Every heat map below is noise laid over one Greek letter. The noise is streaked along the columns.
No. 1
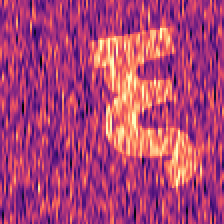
xi
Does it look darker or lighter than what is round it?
lighter
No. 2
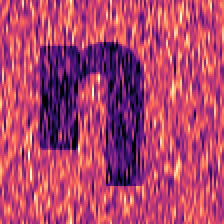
eta
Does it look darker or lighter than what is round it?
darker
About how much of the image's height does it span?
two thirds
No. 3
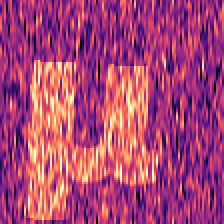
mu
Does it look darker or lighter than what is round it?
lighter
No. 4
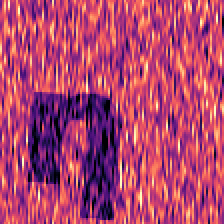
eta
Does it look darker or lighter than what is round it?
darker
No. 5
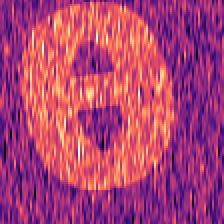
theta
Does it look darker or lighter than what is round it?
lighter
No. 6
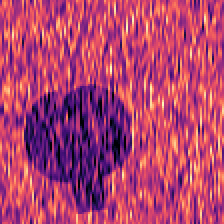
phi
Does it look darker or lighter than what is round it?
darker
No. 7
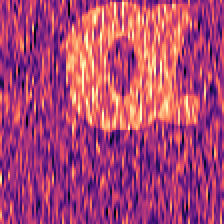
alpha
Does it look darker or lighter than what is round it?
lighter
